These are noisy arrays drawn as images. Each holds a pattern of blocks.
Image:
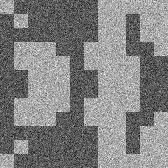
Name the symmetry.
top and bottom mirror each other
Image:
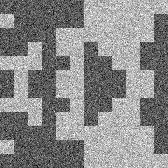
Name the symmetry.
top and bottom mirror each other
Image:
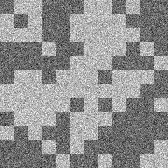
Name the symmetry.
mirrored about the diagonal from the top left
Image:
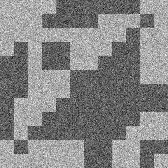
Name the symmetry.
mirrored about the diagonal from the top left
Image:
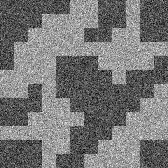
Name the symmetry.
mirrored about the diagonal from the top left
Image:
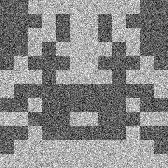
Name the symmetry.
left and right mirror each other
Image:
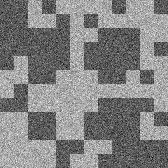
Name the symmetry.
mirrored about the diagonal from the bottom left
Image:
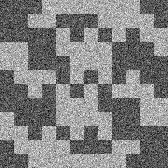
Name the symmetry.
the same after a half turn
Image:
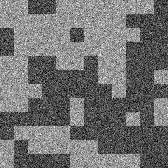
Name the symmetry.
no symmetry
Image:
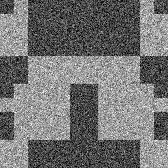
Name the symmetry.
left and right mirror each other
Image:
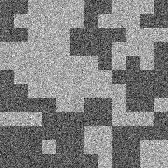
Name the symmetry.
no symmetry
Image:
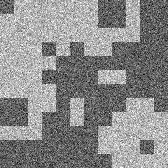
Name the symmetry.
mirrored about the diagonal from the top left
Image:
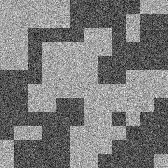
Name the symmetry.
mirrored about the diagonal from the top left
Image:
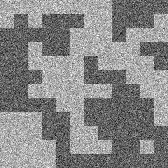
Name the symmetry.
no symmetry
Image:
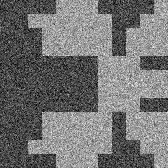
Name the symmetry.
top and bottom mirror each other
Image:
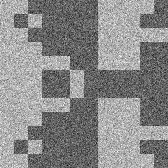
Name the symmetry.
top and bottom mirror each other
